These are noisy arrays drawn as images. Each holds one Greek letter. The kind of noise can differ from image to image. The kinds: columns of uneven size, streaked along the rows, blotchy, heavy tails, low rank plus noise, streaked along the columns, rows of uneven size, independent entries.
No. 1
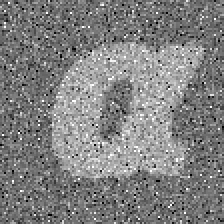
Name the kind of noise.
heavy tails
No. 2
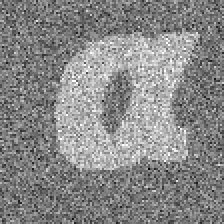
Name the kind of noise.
independent entries
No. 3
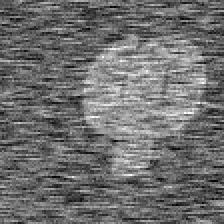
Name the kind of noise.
streaked along the rows
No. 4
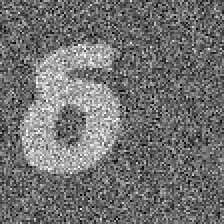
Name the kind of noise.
independent entries
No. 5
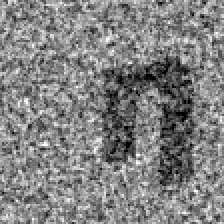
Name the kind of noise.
blotchy
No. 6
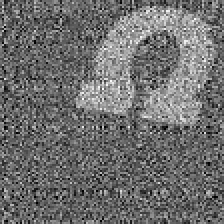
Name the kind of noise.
low rank plus noise
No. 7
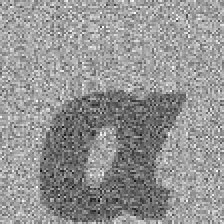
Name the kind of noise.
low rank plus noise
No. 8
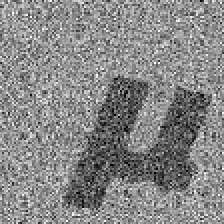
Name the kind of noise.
low rank plus noise
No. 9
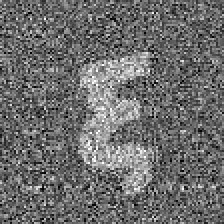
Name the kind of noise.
low rank plus noise
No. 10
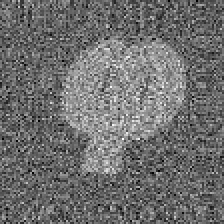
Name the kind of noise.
low rank plus noise
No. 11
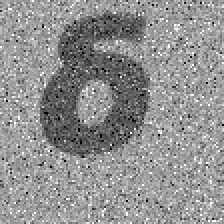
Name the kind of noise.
heavy tails
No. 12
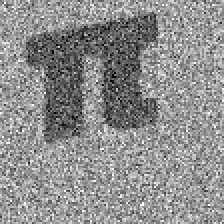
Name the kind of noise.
independent entries
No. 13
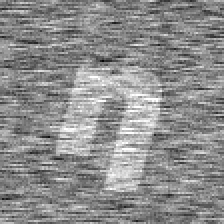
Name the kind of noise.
streaked along the rows
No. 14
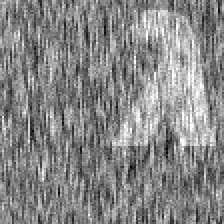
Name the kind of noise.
streaked along the columns
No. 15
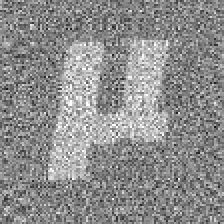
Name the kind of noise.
low rank plus noise
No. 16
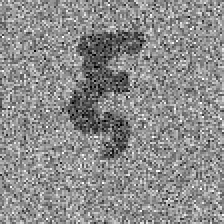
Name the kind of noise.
independent entries
